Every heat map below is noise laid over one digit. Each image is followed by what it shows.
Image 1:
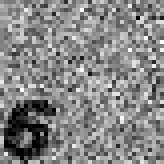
6
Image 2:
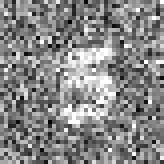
5
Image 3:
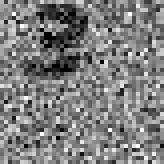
3
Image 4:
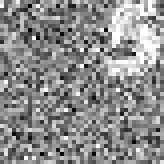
5
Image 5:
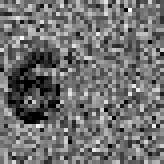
6
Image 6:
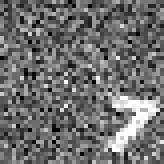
7
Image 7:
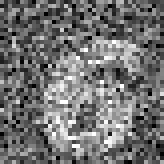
6
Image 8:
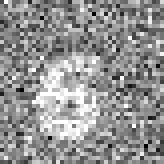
6
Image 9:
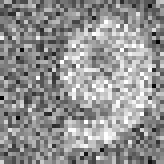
9
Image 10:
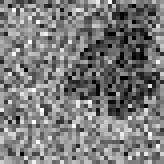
4
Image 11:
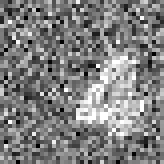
4
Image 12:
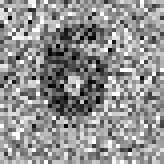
6
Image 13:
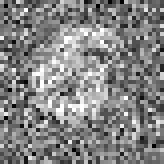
6
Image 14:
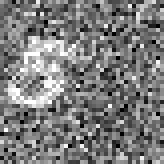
5
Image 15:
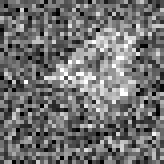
4
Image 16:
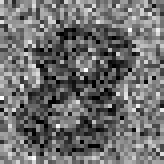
8
